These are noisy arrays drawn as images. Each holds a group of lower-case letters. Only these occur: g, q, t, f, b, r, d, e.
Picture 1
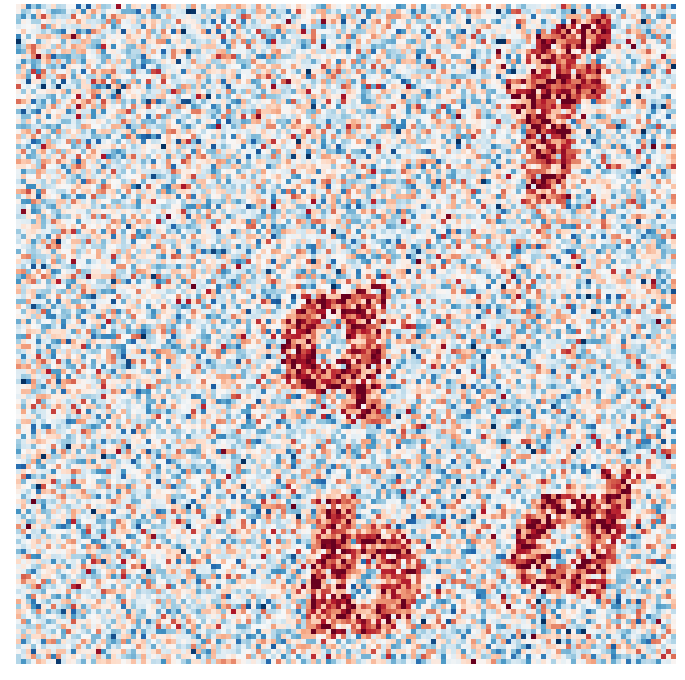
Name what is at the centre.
q
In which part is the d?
bottom right
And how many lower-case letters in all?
4
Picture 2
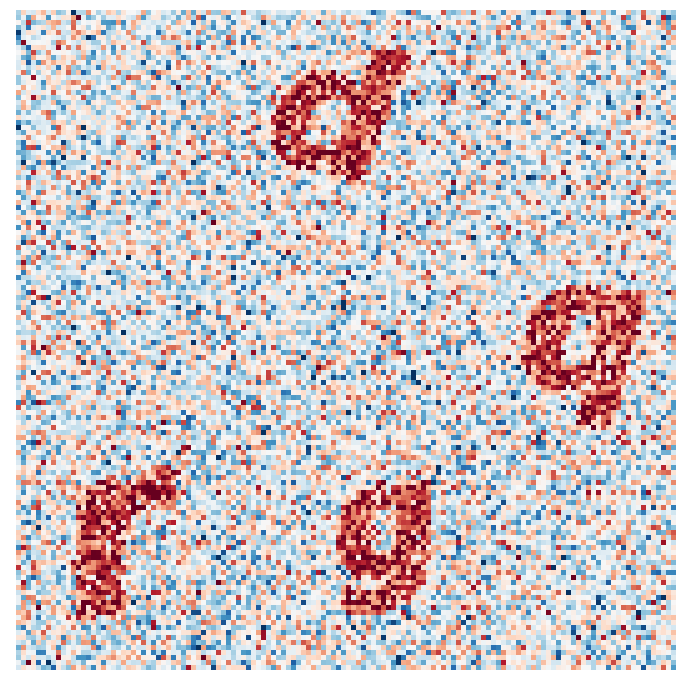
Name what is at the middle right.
q
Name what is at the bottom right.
nothing
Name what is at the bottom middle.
g
